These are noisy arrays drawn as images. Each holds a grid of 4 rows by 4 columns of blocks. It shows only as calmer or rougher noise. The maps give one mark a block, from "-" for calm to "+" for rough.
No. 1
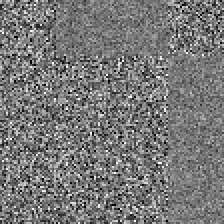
+ - - +
+ + + -
+ + + -
+ + + -
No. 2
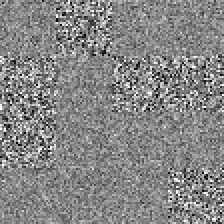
- + - -
+ - + +
+ - - -
- - - +
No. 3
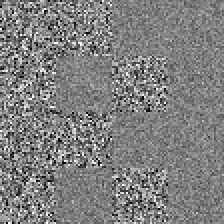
+ + - -
+ - + -
+ + - -
+ - + -
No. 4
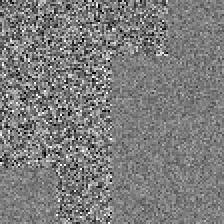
+ + + -
+ + - -
+ + - -
- + - -
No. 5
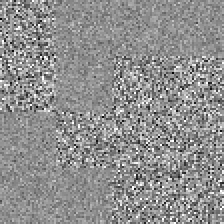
+ - - -
+ - + +
- + + +
- - + +
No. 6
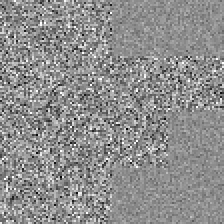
+ + - -
+ + + +
+ + + -
+ + - -
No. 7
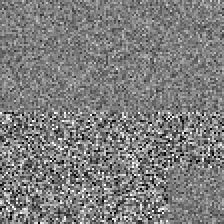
- - - -
- - - -
+ + + +
+ + + -
